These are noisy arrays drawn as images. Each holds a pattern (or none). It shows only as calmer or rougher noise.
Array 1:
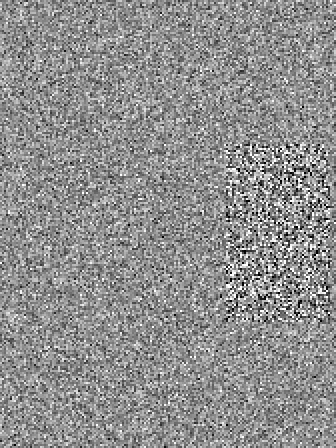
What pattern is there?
one block
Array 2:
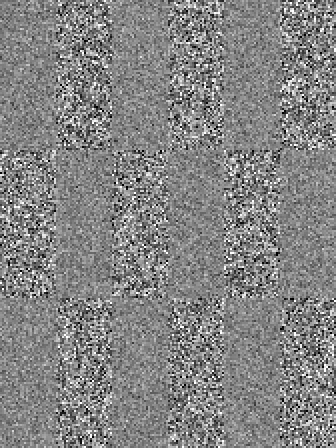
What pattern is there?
a checkerboard
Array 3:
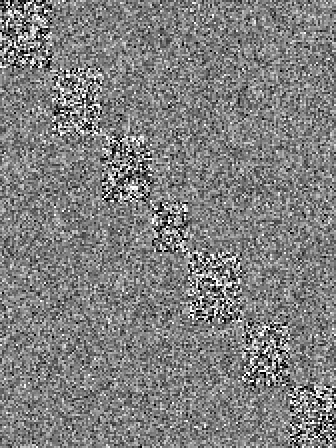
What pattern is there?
blocks along the diagonal
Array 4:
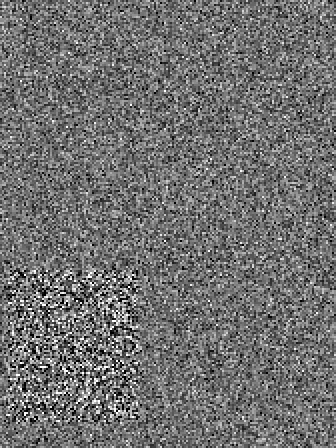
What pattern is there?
one block
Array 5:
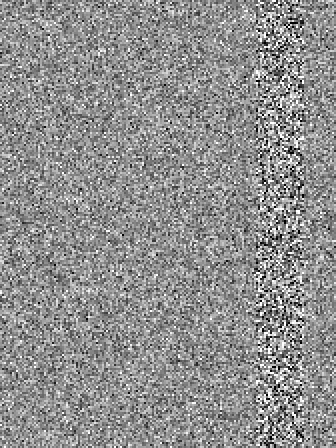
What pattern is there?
one band of columns
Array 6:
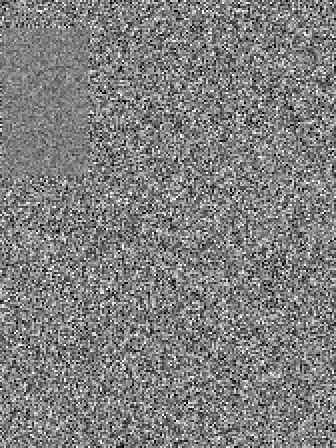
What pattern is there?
one block
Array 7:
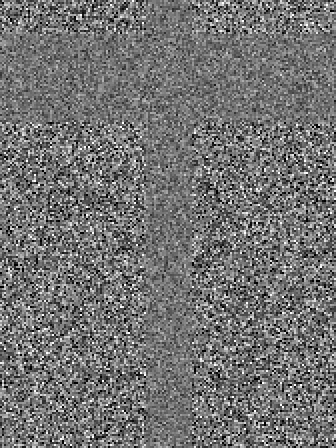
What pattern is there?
bands of rows crossing bands of columns
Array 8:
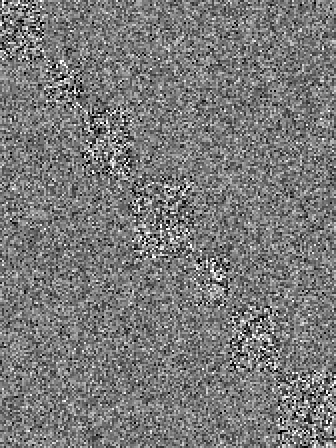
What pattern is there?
blocks along the diagonal
